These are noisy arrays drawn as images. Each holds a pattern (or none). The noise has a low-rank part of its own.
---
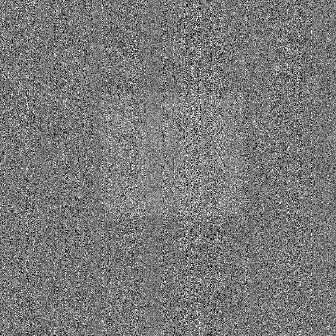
one block
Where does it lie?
centre
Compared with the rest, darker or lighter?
lighter
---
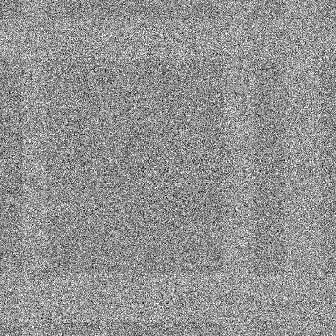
bands of rows crossing bands of columns
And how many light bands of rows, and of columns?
2 and 3
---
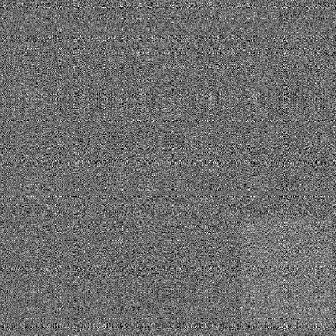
one block
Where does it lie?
bottom right
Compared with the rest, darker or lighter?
lighter
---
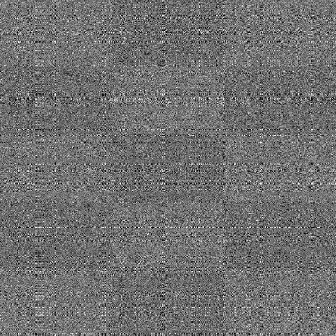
a checkerboard
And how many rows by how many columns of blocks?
5 by 3
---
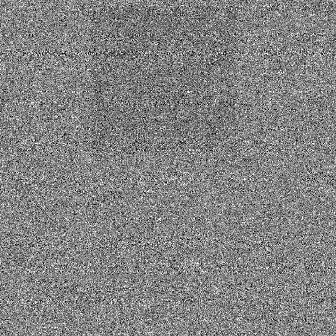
one block
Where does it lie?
top middle
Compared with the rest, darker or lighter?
darker
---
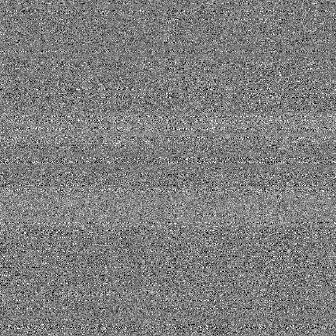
bands of rows
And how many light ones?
2
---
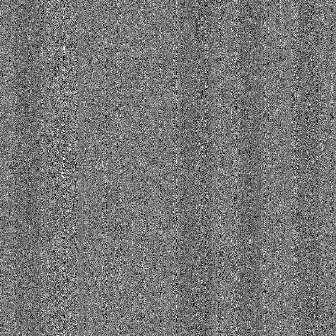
bands of columns
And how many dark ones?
4
